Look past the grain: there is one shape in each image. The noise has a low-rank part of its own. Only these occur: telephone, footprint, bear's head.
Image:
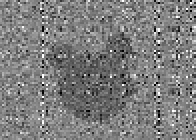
bear's head
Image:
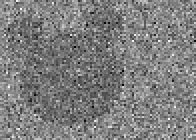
bear's head
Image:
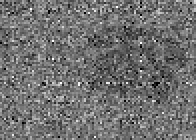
telephone
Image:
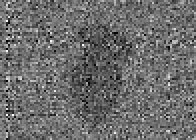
footprint
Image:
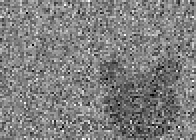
bear's head
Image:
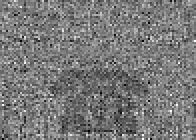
telephone
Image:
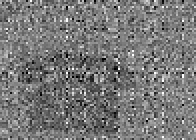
telephone
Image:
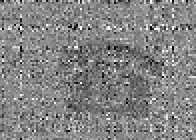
telephone
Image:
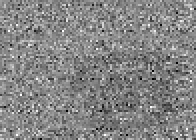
telephone
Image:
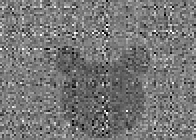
bear's head
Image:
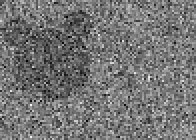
bear's head
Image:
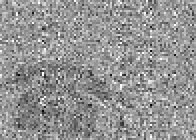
telephone
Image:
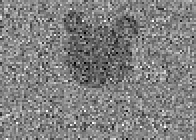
bear's head
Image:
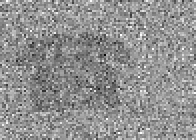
telephone
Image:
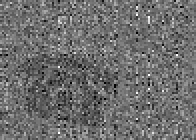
telephone
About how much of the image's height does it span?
half
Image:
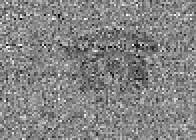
telephone
